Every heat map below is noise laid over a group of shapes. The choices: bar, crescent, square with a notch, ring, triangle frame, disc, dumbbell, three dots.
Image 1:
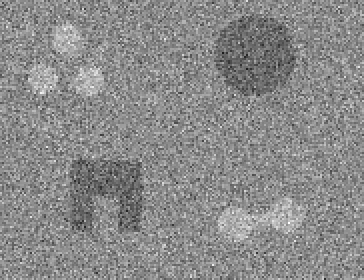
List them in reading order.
top left: light three dots; top right: dark disc; bottom left: dark square with a notch; bottom right: light dumbbell
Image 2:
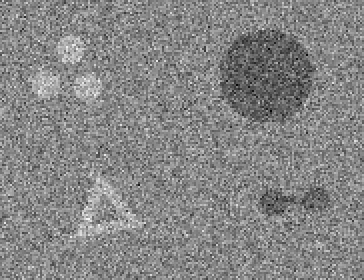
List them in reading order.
top left: light three dots; top right: dark disc; bottom left: light triangle frame; bottom right: dark dumbbell
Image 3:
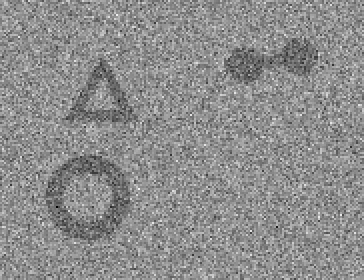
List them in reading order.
top left: dark triangle frame; top right: dark dumbbell; bottom left: dark ring
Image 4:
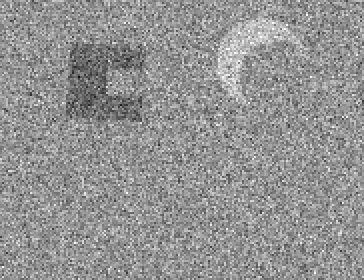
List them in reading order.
top left: dark square with a notch; top right: light crescent
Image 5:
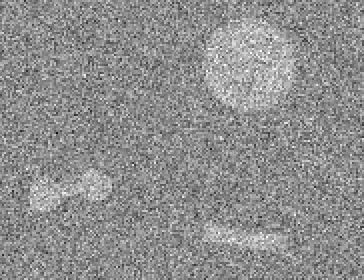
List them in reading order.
top right: light disc; bottom left: light dumbbell; bottom right: light bar
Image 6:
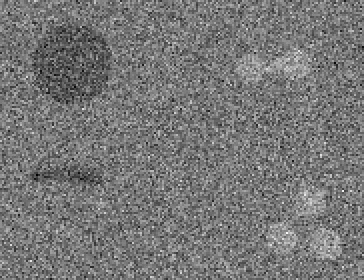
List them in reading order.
top left: dark disc; top right: light dumbbell; bottom left: dark bar; bottom right: light three dots
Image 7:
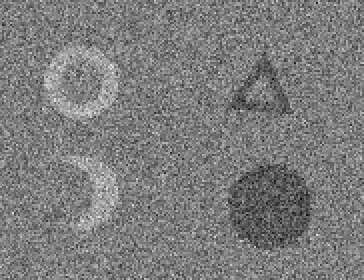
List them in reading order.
top left: light ring; top right: dark triangle frame; bottom left: light crescent; bottom right: dark disc
